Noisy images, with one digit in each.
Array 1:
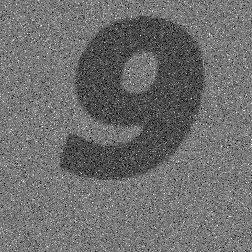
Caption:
dark 9
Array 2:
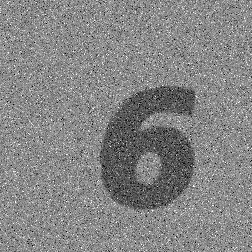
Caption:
dark 6
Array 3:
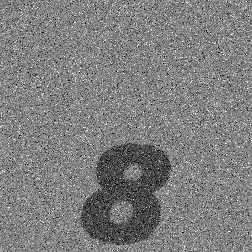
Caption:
dark 8, bottom middle
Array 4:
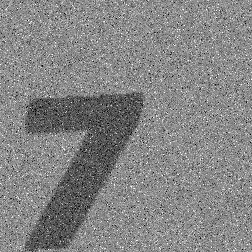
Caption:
dark 7
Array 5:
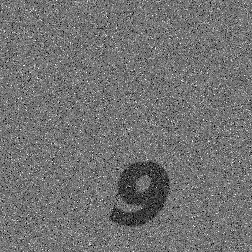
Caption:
dark 9, bottom middle
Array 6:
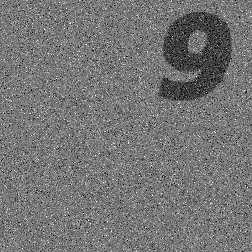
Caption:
dark 9, top right
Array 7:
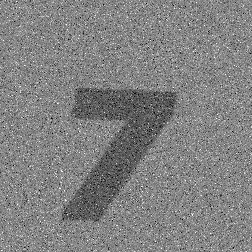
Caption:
dark 7
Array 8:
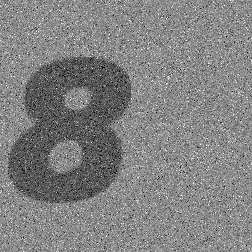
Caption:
dark 8
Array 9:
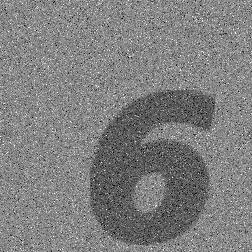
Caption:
dark 6
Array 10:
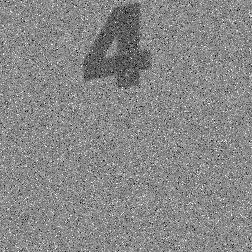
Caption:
dark 4, top middle
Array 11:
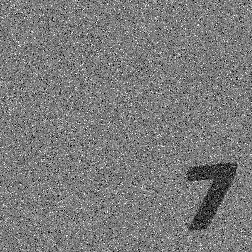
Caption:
dark 7, bottom right
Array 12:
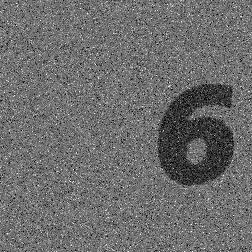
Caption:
dark 6, middle right
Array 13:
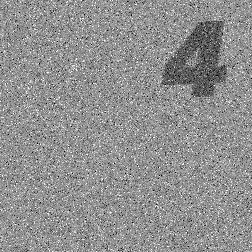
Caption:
dark 4, top right
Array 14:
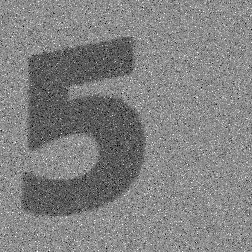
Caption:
dark 5
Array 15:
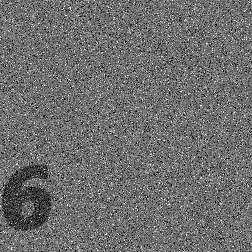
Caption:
dark 6, bottom left
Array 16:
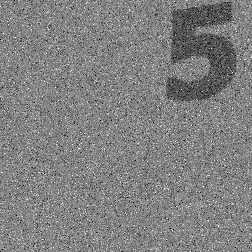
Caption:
dark 5, top right
